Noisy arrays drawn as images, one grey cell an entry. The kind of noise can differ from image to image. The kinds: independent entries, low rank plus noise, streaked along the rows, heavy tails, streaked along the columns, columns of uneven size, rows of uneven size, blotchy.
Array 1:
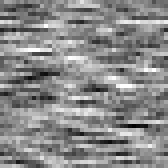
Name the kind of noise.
streaked along the rows
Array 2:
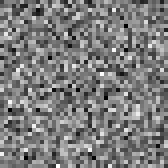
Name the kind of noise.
independent entries
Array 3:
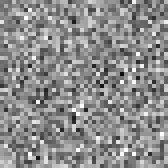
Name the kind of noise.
independent entries
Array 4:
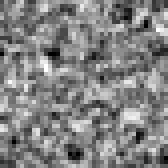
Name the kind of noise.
blotchy
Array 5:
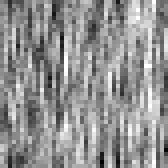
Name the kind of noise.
streaked along the columns
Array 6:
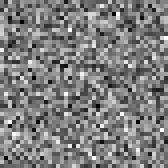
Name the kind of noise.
independent entries
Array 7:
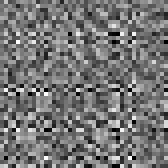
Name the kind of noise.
low rank plus noise
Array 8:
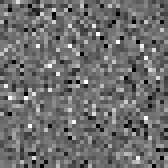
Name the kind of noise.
heavy tails
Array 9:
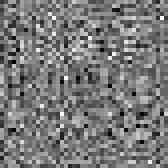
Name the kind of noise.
low rank plus noise
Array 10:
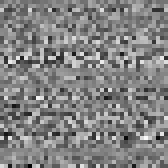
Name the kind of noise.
rows of uneven size
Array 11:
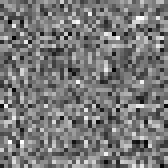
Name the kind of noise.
low rank plus noise
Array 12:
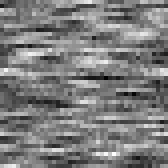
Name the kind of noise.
streaked along the rows
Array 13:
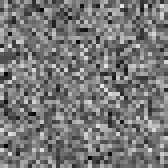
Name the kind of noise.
independent entries
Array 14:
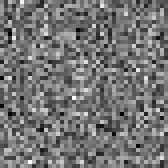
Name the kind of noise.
low rank plus noise
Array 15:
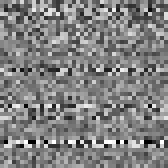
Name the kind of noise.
rows of uneven size
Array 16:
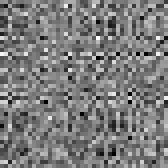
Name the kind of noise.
low rank plus noise
